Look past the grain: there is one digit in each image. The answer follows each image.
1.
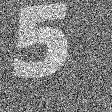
5
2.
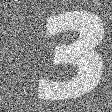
3
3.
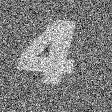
4
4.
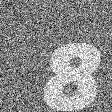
8
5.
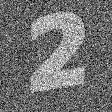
2
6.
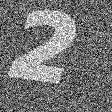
2
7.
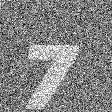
7
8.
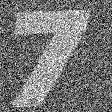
7
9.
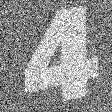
4
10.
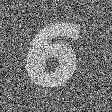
6
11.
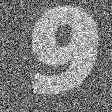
9
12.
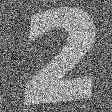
2
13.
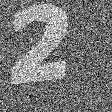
2
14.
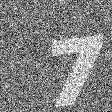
7
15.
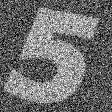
5
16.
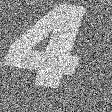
4
